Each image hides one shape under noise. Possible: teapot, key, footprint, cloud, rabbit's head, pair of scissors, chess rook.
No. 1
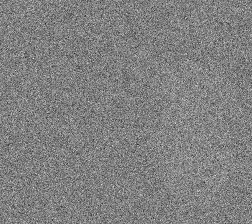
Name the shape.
footprint
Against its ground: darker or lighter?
lighter
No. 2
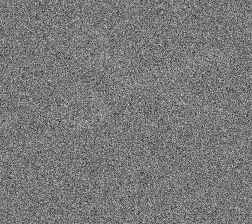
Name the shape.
pair of scissors
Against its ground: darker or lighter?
lighter
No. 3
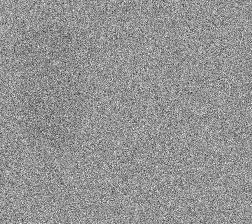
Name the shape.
footprint
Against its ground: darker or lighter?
darker
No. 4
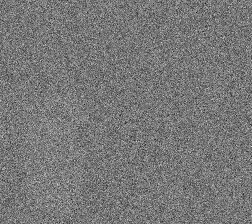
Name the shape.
footprint
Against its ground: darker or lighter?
lighter
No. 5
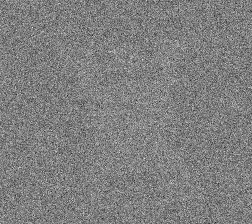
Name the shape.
chess rook
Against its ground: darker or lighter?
lighter
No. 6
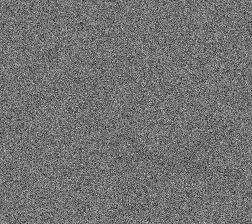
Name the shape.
pair of scissors
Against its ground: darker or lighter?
darker
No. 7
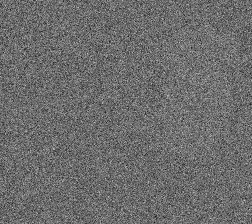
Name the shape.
footprint
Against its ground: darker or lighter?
lighter
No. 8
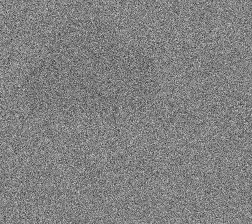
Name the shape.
cloud
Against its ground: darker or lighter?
darker
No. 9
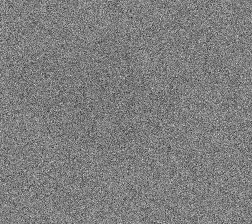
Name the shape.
teapot
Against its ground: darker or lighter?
darker
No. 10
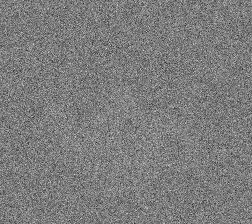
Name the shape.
teapot
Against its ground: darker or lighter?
lighter
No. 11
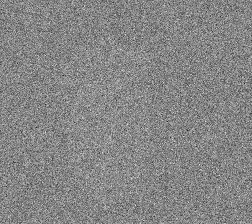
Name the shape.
footprint
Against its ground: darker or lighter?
lighter
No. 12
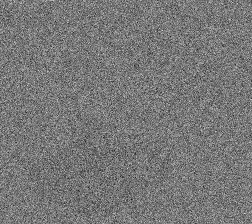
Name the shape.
teapot
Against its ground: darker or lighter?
darker
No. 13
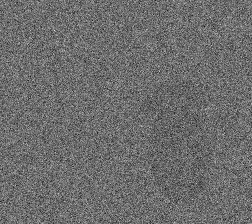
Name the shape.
footprint
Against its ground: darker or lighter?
darker
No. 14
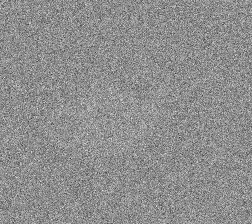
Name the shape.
teapot
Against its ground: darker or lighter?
lighter
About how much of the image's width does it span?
half
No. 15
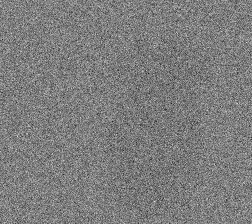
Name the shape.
footprint
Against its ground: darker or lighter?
darker
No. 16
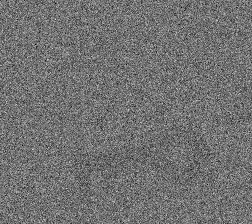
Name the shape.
key
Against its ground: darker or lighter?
darker
